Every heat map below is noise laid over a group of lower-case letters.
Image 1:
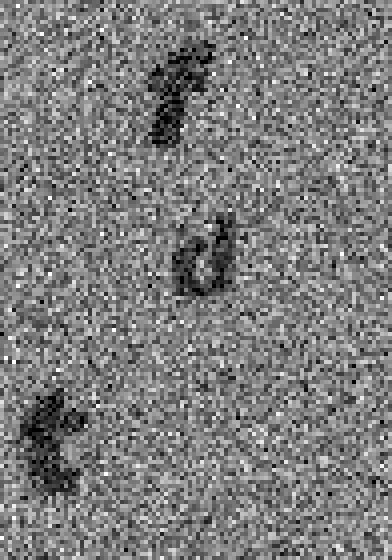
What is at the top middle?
f
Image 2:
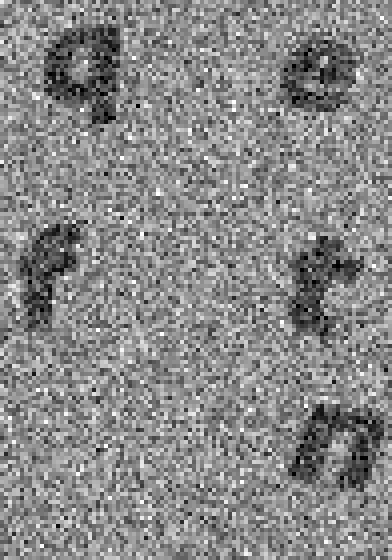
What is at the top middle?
nothing
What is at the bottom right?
n
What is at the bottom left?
nothing
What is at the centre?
nothing
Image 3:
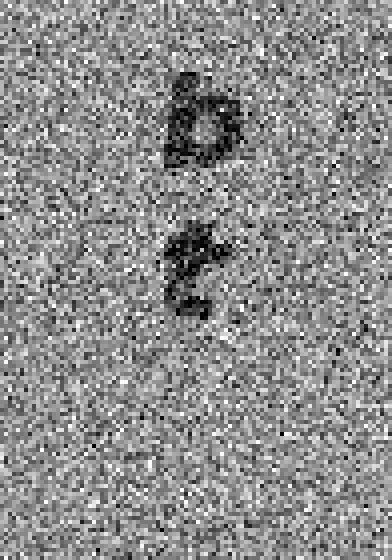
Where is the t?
centre
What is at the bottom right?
nothing
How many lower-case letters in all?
2
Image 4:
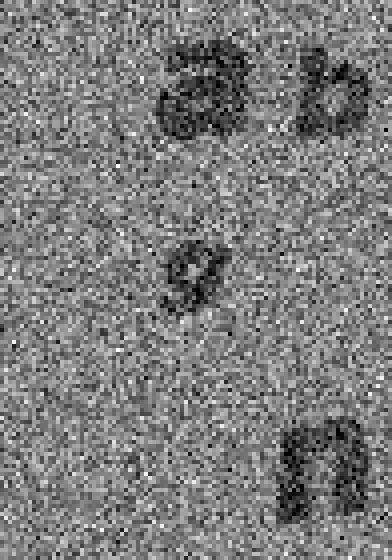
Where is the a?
top middle
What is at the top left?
nothing
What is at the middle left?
nothing
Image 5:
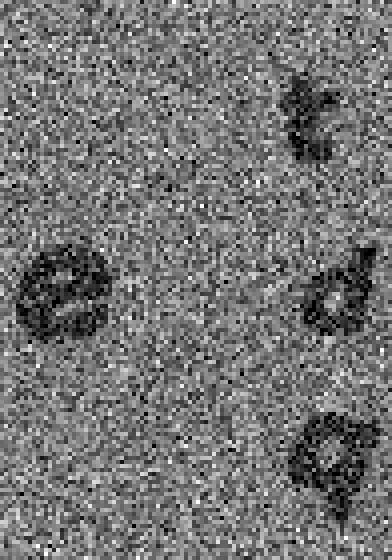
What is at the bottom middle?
nothing
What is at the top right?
t
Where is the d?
middle right
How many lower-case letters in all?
4
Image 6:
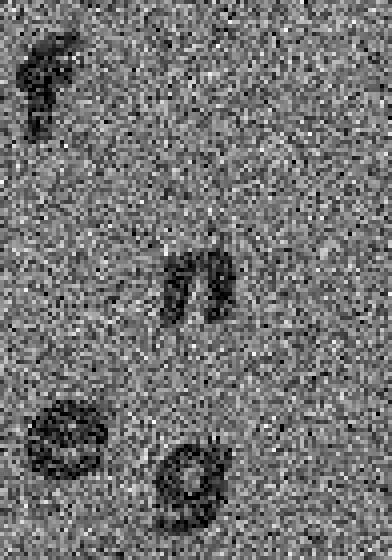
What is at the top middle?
nothing
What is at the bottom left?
e
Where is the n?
centre
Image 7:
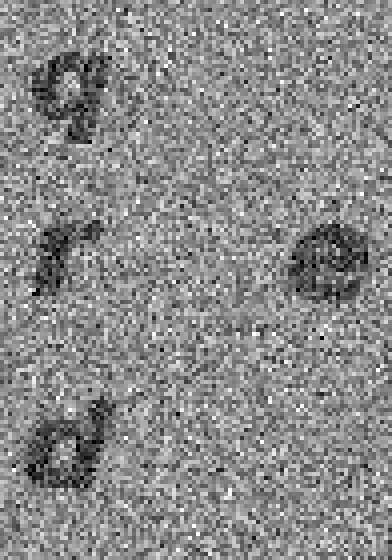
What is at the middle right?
e
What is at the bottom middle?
nothing
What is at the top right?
nothing
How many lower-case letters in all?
4
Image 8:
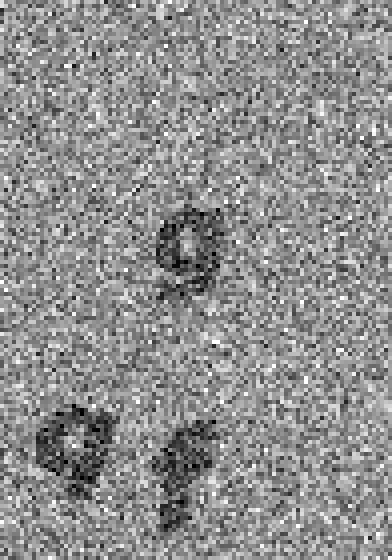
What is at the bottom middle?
f
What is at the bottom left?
q
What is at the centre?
g
